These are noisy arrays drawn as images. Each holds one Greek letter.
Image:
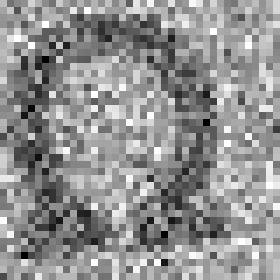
omega
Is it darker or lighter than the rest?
darker
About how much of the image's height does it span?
nearly all
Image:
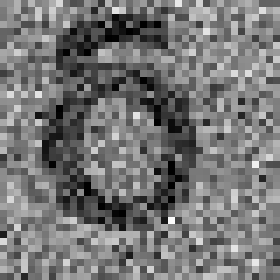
delta
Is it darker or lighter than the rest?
darker
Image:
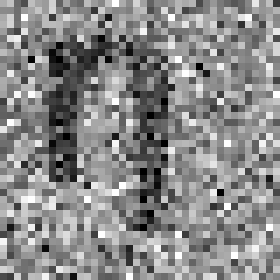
eta
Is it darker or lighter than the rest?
darker
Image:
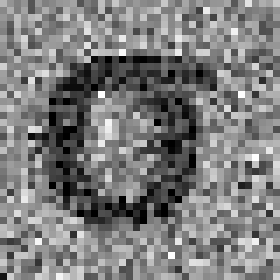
sigma
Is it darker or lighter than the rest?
darker
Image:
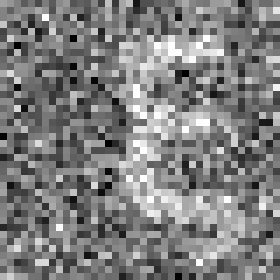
xi
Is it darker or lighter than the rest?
lighter
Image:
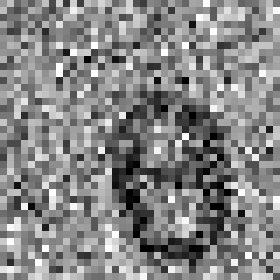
theta
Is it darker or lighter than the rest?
darker
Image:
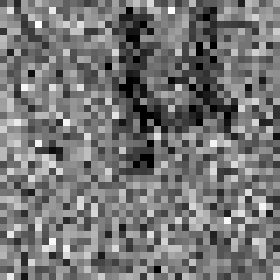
mu
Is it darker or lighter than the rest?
darker
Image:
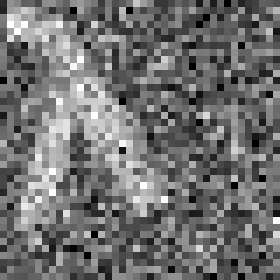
lambda
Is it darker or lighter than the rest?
lighter
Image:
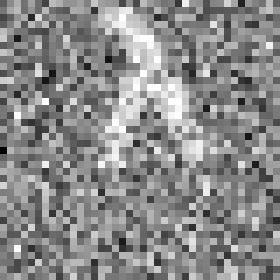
lambda
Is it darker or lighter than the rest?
lighter
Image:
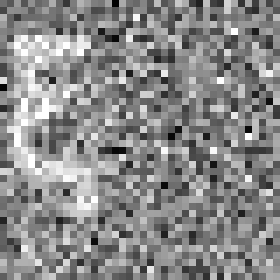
xi
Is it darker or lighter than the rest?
lighter
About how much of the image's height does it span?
two thirds
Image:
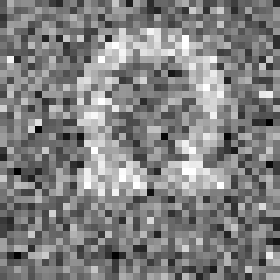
omega
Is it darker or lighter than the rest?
lighter
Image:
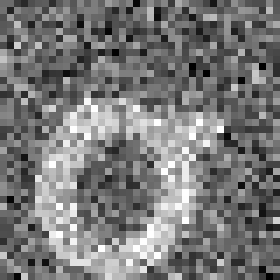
sigma
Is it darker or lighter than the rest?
lighter
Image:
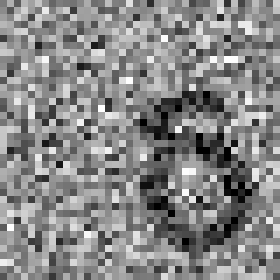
delta
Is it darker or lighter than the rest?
darker
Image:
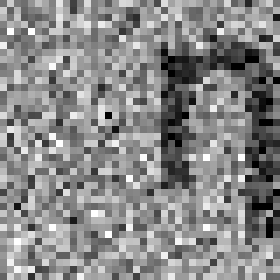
eta
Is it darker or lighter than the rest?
darker
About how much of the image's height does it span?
two thirds
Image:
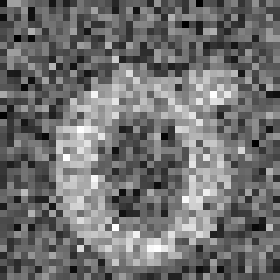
sigma
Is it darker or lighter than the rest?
lighter
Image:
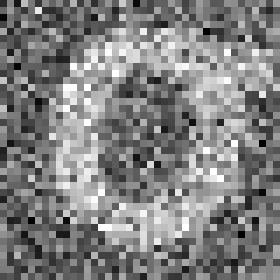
sigma
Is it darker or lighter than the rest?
lighter
